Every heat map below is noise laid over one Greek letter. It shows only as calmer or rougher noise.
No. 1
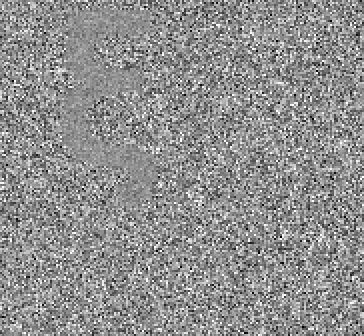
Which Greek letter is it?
xi
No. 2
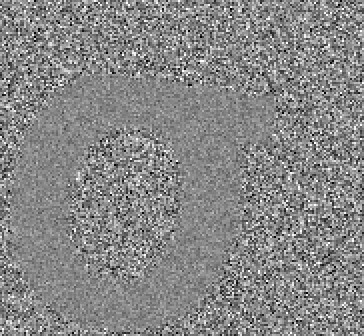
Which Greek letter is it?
sigma
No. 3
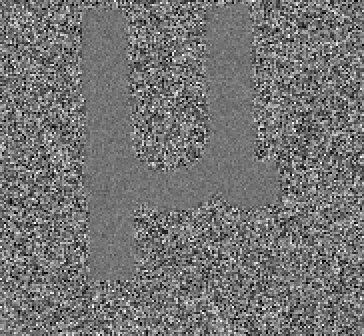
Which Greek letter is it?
mu
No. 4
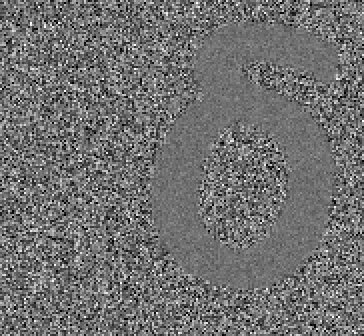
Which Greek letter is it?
delta
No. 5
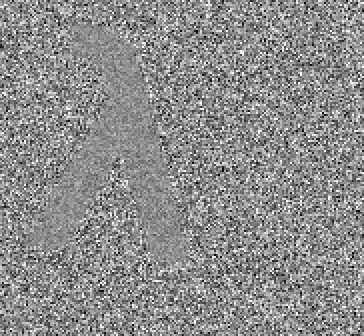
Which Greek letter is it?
lambda
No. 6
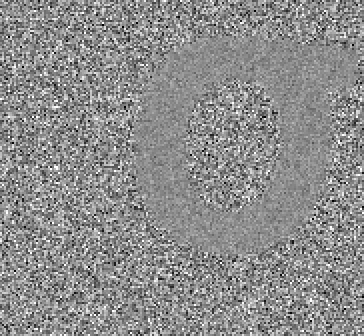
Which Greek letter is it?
sigma
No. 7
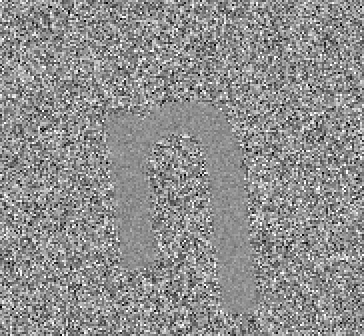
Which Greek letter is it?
eta
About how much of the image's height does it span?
two thirds
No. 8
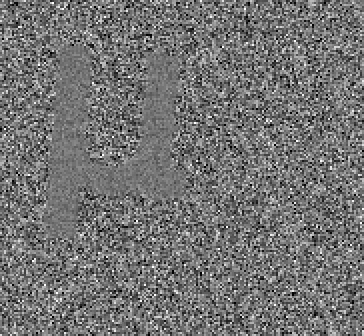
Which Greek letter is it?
mu
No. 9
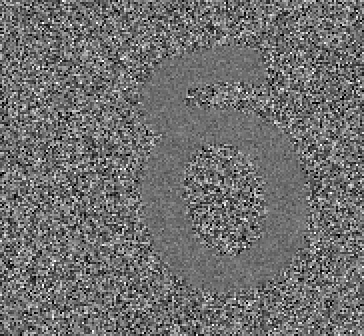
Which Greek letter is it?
delta
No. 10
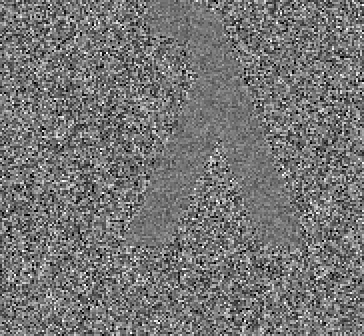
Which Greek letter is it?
lambda
